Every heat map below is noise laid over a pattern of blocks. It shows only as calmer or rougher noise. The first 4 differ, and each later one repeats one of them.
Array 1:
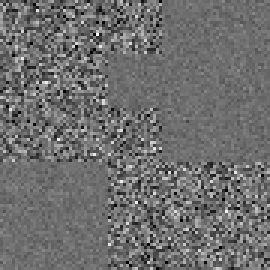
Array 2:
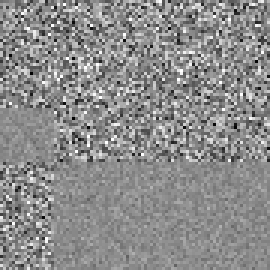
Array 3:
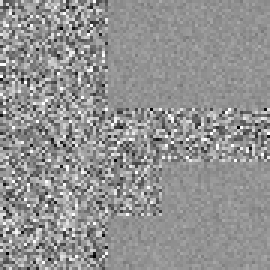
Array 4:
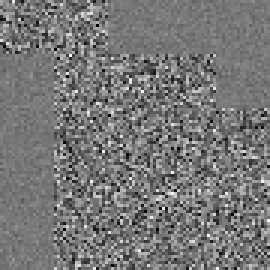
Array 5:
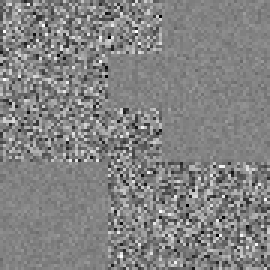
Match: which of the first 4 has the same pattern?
1
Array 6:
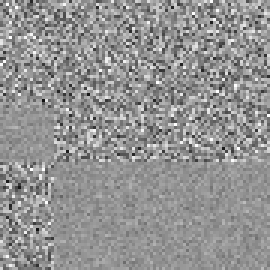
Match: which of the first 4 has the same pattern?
2
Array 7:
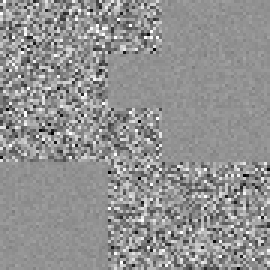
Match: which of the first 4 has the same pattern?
1
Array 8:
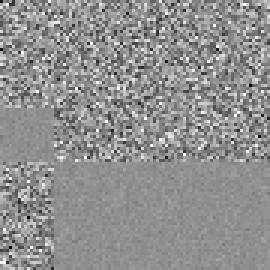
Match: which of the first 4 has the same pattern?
2
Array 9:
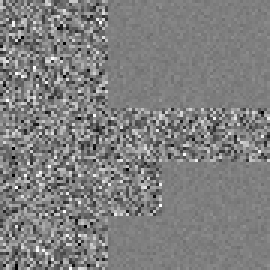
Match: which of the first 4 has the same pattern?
3
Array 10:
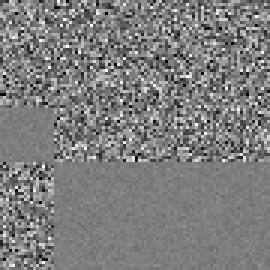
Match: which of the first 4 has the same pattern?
2
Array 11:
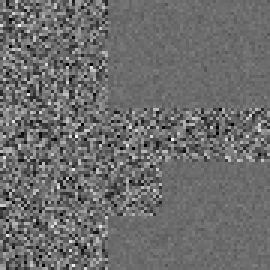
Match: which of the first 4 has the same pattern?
3
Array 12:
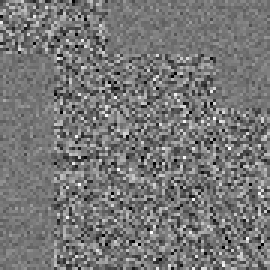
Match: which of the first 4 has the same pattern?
4
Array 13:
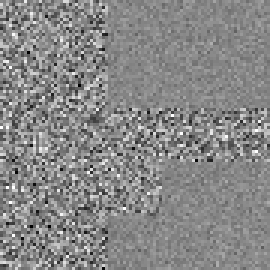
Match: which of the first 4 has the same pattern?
3
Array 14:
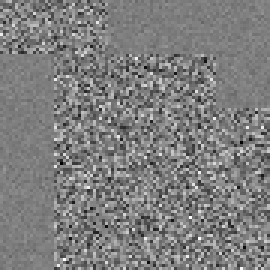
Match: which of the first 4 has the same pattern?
4
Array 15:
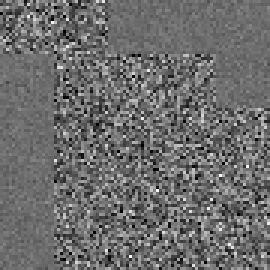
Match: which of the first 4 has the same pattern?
4
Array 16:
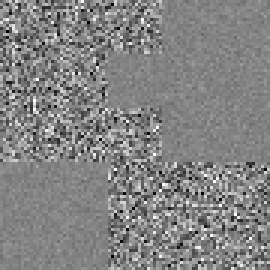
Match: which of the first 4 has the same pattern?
1
